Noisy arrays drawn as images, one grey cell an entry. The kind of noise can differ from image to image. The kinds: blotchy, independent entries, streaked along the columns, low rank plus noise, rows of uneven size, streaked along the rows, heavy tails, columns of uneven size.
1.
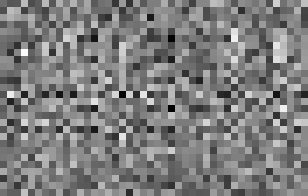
low rank plus noise
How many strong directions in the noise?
two
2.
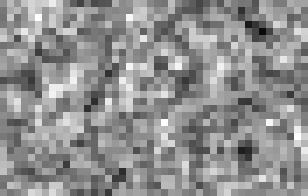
blotchy
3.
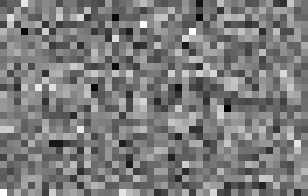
low rank plus noise
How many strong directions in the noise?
five to eight
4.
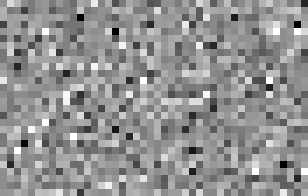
heavy tails
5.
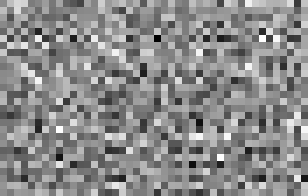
low rank plus noise
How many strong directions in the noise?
three or four
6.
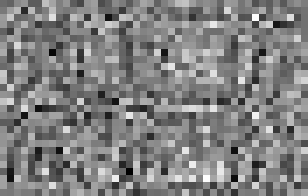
low rank plus noise
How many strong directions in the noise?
one
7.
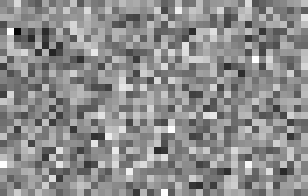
independent entries
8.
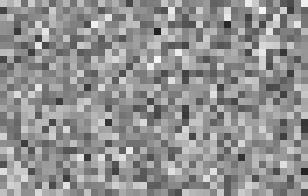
independent entries
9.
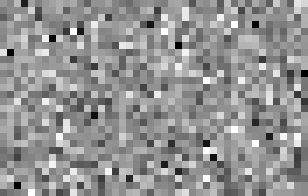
heavy tails
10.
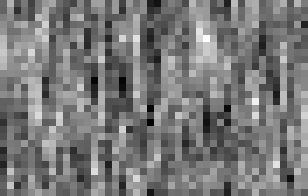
streaked along the columns
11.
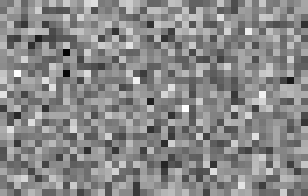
independent entries
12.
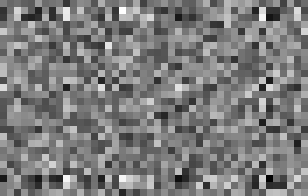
low rank plus noise
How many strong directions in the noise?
one
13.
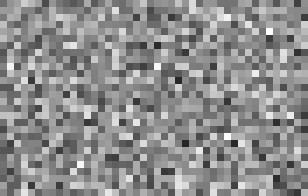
independent entries
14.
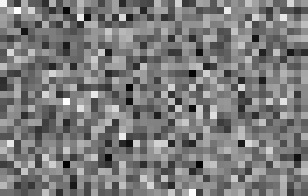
low rank plus noise
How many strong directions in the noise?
five to eight
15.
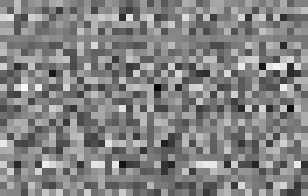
rows of uneven size
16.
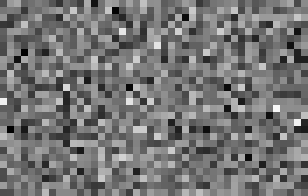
independent entries
